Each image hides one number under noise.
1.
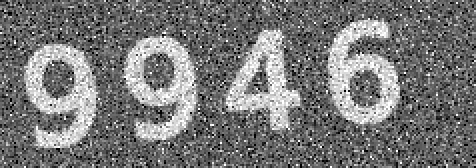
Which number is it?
9946
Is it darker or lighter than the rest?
lighter
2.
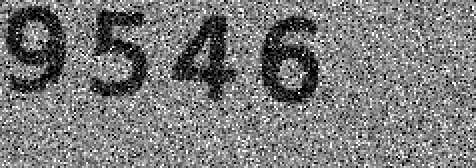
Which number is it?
9546
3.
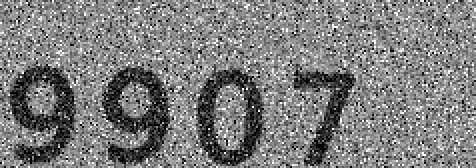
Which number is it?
9907
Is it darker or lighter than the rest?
darker
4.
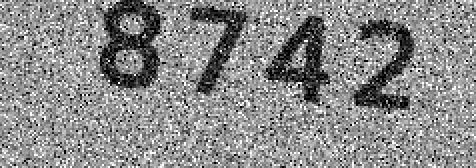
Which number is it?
8742
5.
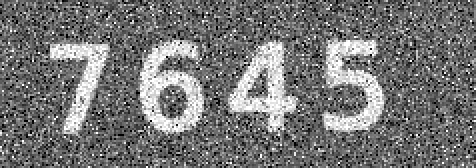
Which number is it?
7645
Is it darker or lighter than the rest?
lighter
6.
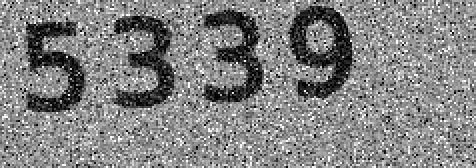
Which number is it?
5339
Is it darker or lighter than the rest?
darker
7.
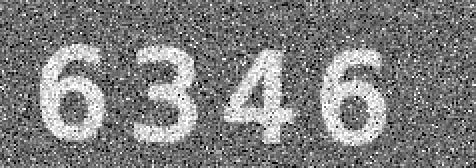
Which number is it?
6346
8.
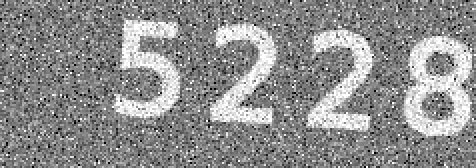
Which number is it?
5228
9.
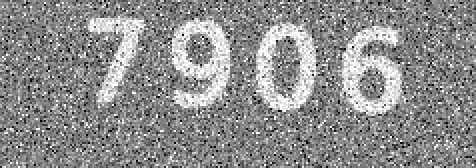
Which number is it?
7906
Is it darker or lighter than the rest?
lighter
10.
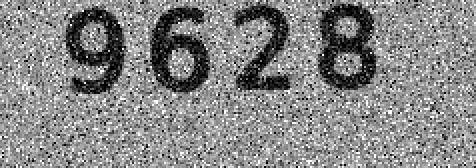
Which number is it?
9628
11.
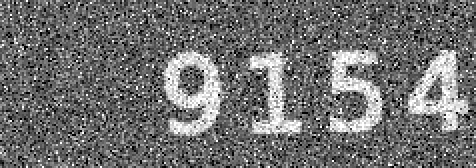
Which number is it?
9154
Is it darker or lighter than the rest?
lighter
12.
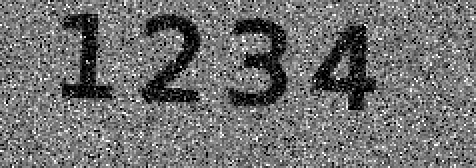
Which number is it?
1234
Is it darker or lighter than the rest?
darker
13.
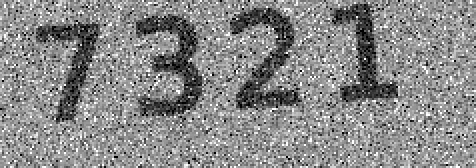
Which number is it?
7321
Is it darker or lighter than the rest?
darker
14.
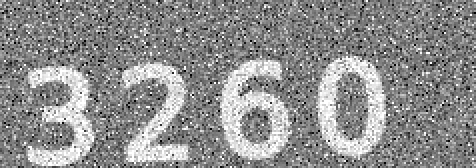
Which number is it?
3260
